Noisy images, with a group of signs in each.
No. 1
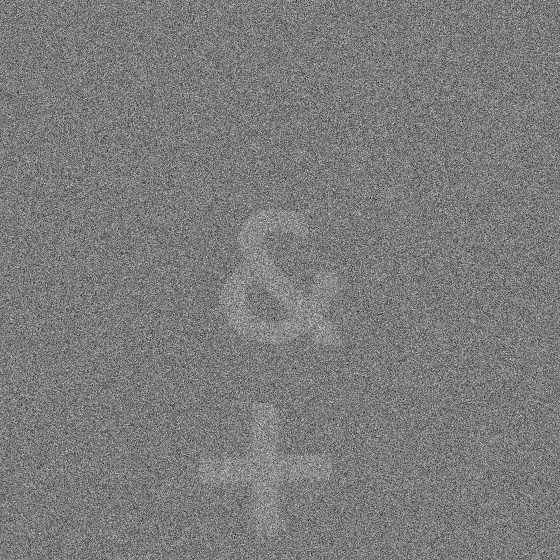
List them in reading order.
centre: light ampersand; bottom middle: light plus sign
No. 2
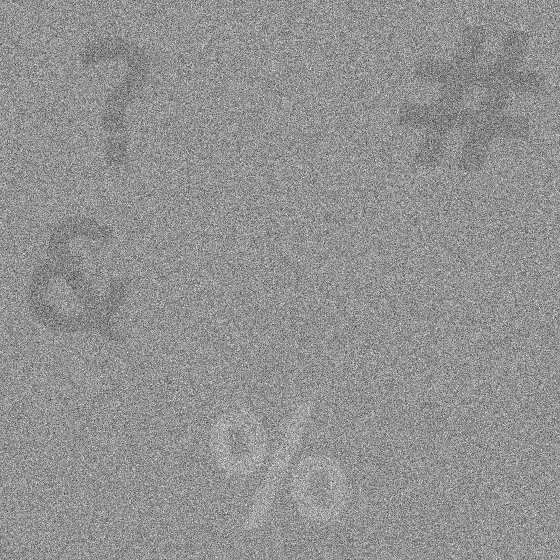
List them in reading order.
top left: dark question mark; top right: dark hash sign; middle left: dark ampersand; bottom middle: light percent sign
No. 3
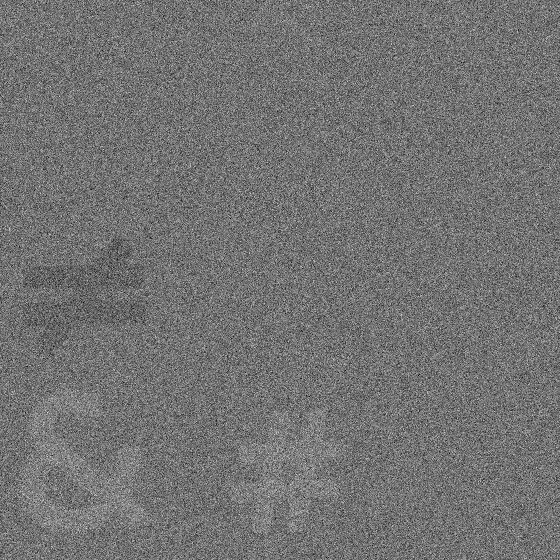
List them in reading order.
middle left: dark not-equal sign; bottom left: light ampersand; bottom middle: light hash sign
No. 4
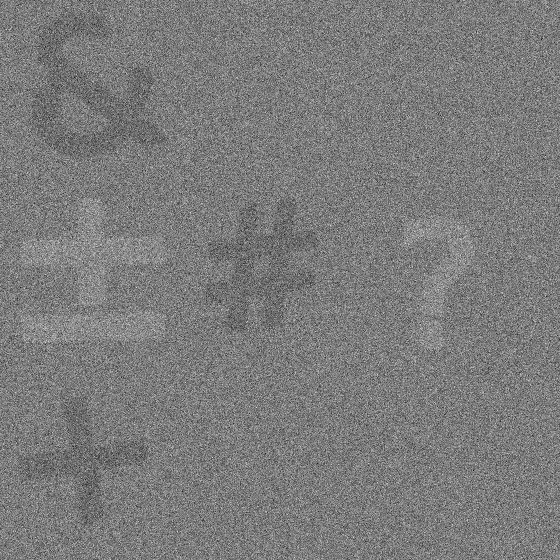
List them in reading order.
top left: dark ampersand; middle left: light plus-minus sign; centre: dark hash sign; middle right: light question mark; bottom left: dark plus sign
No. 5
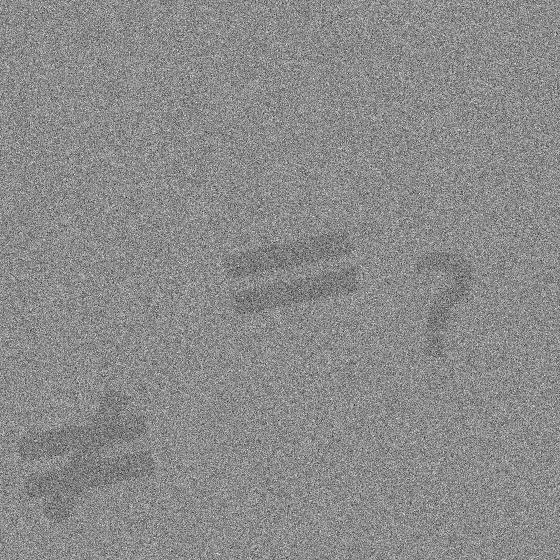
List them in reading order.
centre: dark equals sign; middle right: dark question mark; bottom left: dark not-equal sign
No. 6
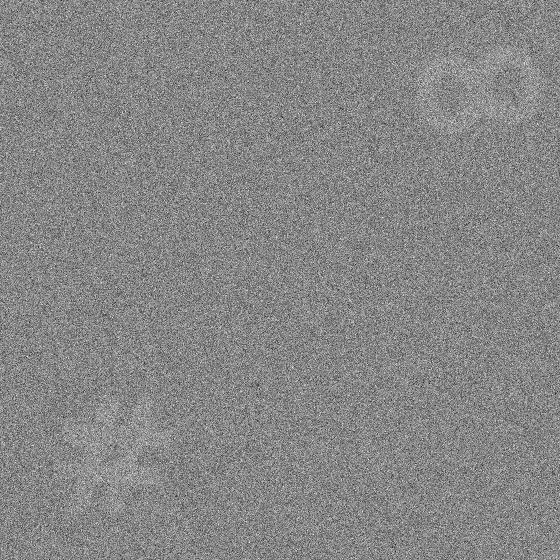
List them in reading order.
top right: light infinity sign; bottom left: light hash sign
